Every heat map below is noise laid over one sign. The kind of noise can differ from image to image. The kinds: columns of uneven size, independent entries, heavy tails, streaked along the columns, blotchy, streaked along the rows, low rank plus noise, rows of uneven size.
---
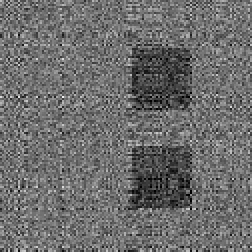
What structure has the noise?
low rank plus noise
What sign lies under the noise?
colon
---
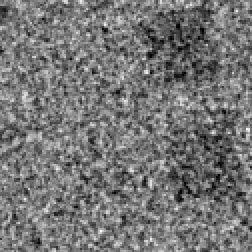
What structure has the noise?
blotchy
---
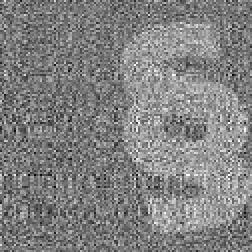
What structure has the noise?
low rank plus noise
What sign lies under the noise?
section sign
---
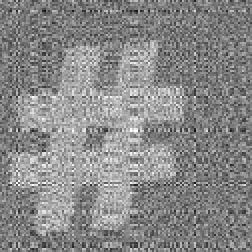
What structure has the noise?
low rank plus noise
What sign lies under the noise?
hash sign
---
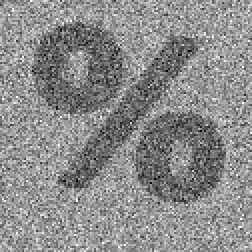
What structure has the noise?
independent entries
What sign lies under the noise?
percent sign
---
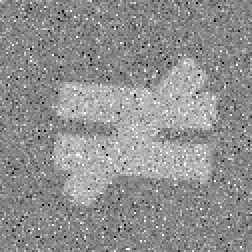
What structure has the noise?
heavy tails
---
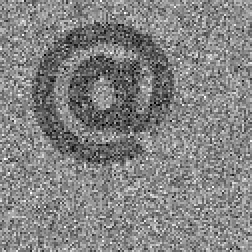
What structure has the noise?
independent entries
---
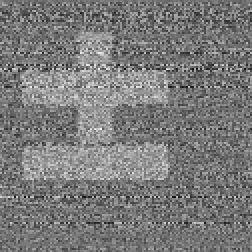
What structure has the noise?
rows of uneven size
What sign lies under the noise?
plus-minus sign
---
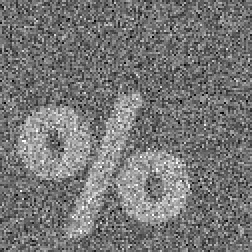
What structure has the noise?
independent entries
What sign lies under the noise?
percent sign
